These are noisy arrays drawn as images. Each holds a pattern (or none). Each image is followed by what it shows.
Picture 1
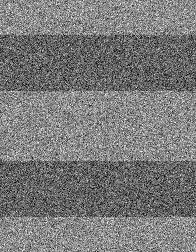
horizontal stripes
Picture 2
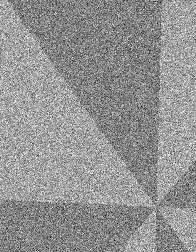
spokes from one point
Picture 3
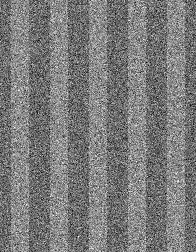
vertical stripes
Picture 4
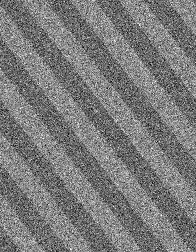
diagonal stripes
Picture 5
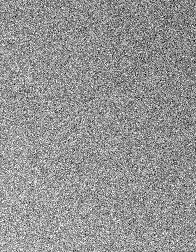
a smooth slope
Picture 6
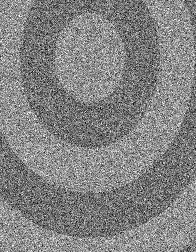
rings round one point
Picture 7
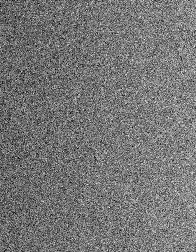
a smooth slope
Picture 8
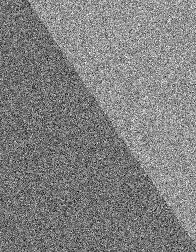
a sharp edge
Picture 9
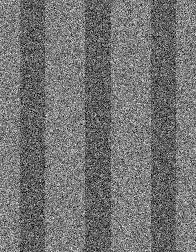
vertical stripes
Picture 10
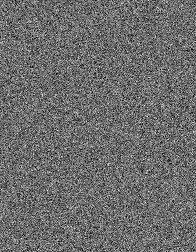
only noise
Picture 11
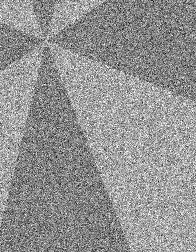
spokes from one point
